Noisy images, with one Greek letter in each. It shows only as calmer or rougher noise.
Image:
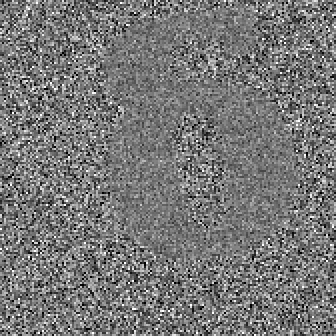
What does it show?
calm delta
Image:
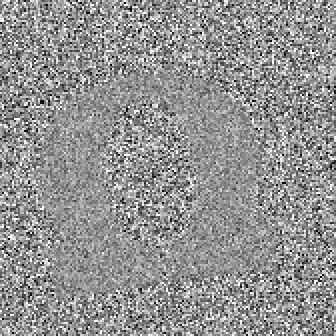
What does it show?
calm omega
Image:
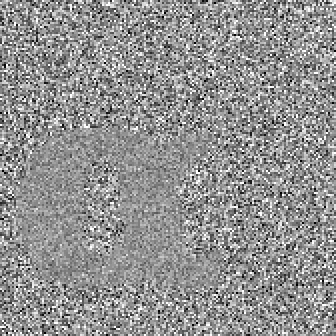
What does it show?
calm alpha
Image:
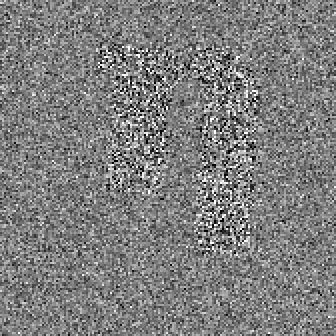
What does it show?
rough eta
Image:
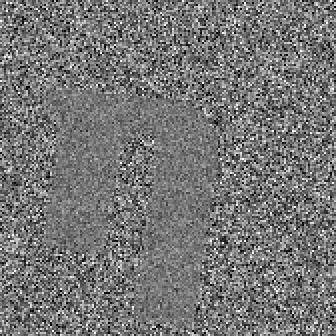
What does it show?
calm eta
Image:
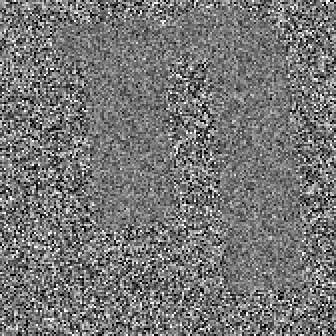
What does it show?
calm eta
